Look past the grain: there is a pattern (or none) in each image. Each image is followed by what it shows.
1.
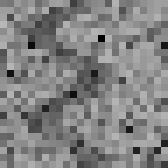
a wavy band
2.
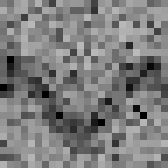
a wavy band
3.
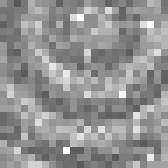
rings round one point
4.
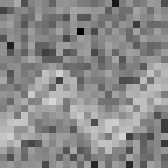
a wavy band
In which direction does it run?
left to right
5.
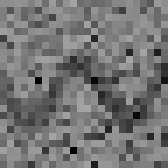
a wavy band
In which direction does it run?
left to right
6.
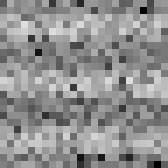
horizontal stripes
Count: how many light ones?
3
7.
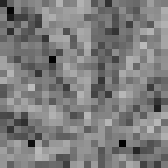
spokes from one point
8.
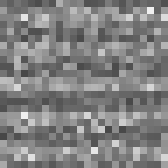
horizontal stripes
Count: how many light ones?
5
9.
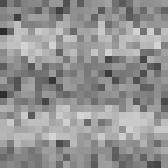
horizontal stripes
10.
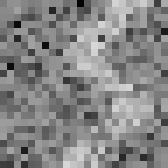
a wavy band
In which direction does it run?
top to bottom
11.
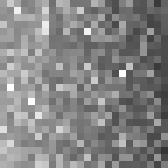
a smooth slope
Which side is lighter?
left
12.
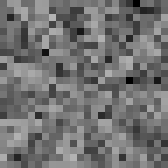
spokes from one point
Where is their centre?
centre
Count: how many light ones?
8
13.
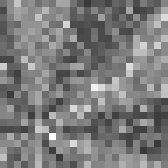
spokes from one point
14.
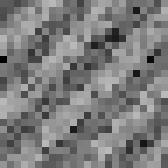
diagonal stripes
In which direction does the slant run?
bottom left to top right
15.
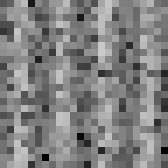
vertical stripes
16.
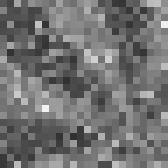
spokes from one point
